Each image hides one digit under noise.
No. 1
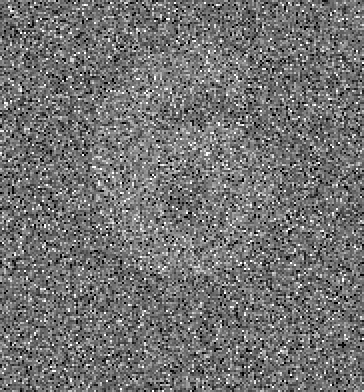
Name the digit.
6
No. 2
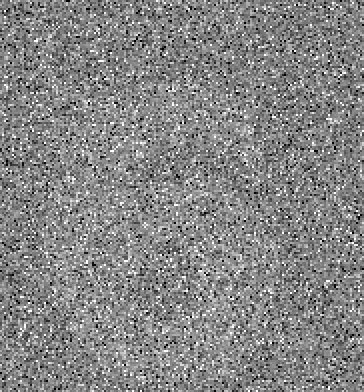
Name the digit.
6
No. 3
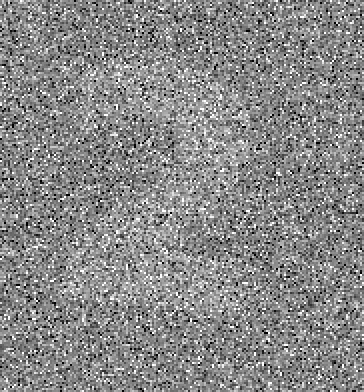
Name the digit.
2
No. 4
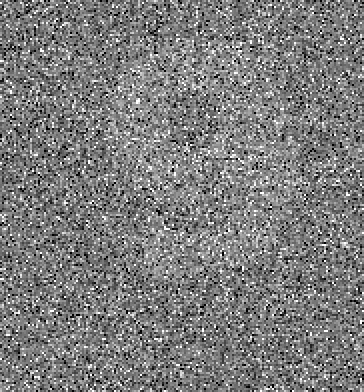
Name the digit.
9
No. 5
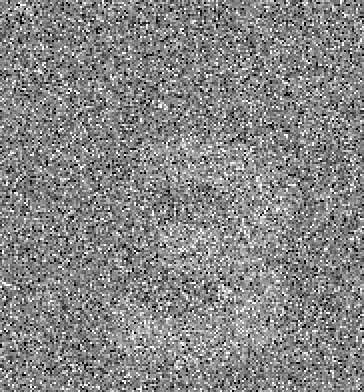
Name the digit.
3
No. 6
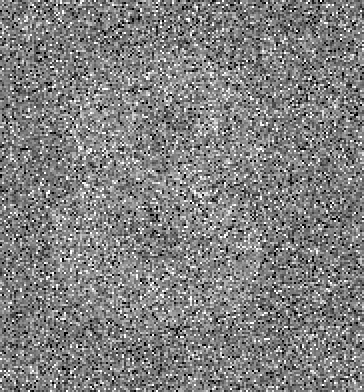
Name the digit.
8
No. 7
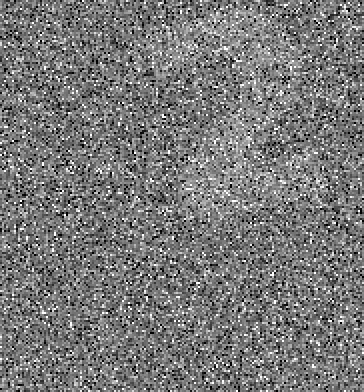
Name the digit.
2
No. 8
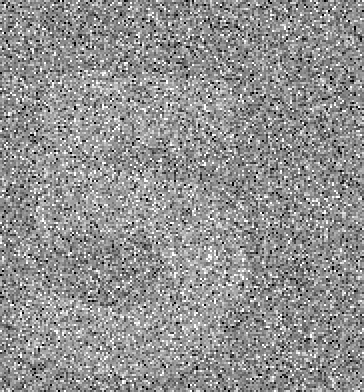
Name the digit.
5
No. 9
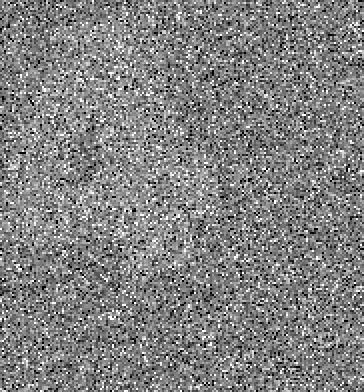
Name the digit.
4
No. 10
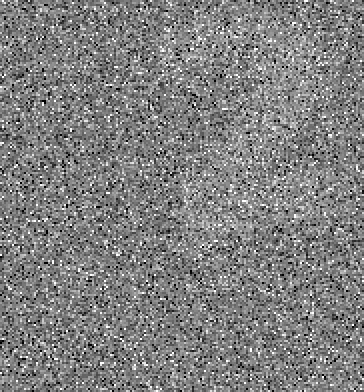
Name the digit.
2
